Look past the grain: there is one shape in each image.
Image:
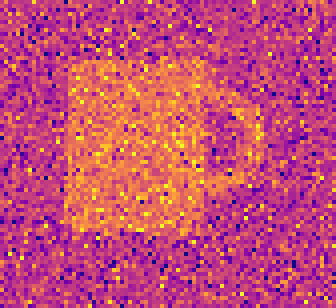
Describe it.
light cup
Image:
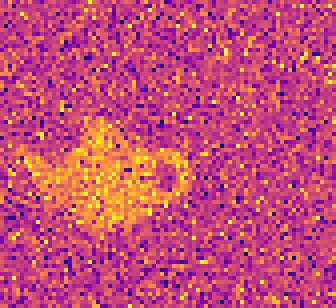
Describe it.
light teapot
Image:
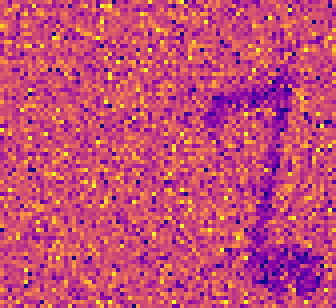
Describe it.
dark musical note
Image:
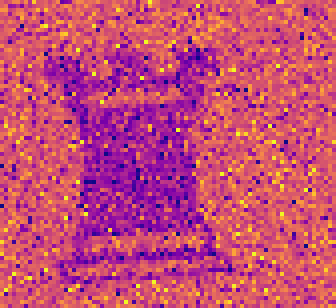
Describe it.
dark chess rook
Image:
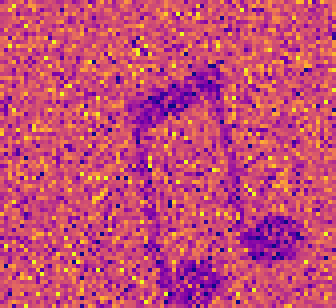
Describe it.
dark pair of musical notes
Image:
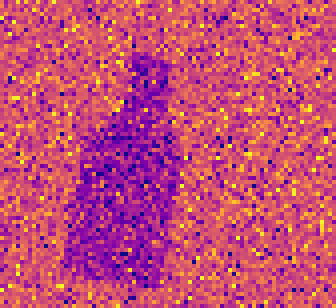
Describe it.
dark bottle
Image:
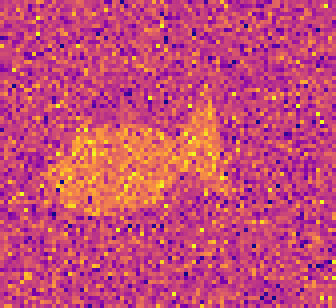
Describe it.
light fish
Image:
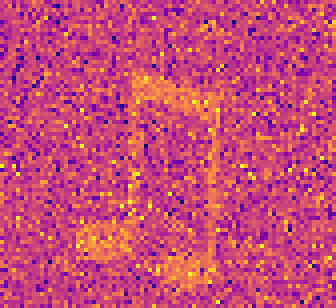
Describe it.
light pair of musical notes
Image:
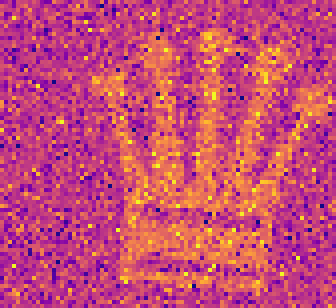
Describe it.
light chess queen
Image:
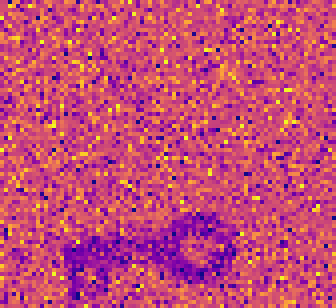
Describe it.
dark key
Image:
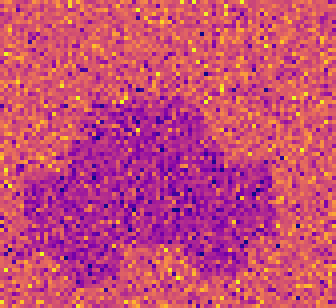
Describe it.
dark car
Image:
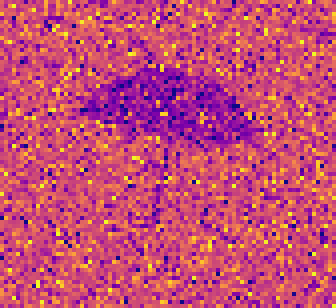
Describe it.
dark umbrella
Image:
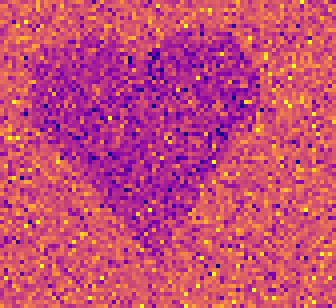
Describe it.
dark heart
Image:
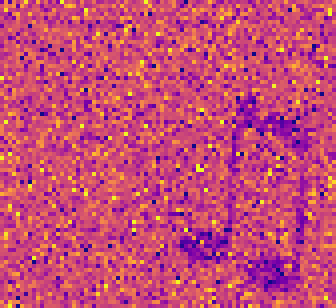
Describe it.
dark pair of musical notes
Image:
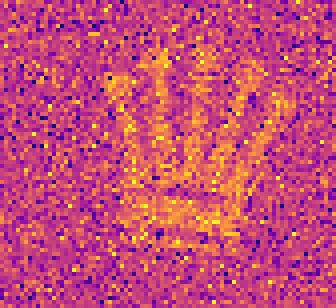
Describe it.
light chess queen
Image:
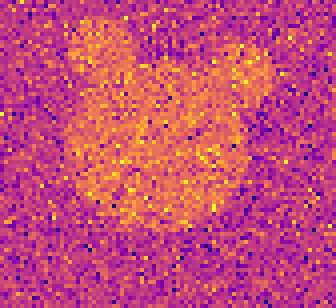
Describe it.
light bear's head
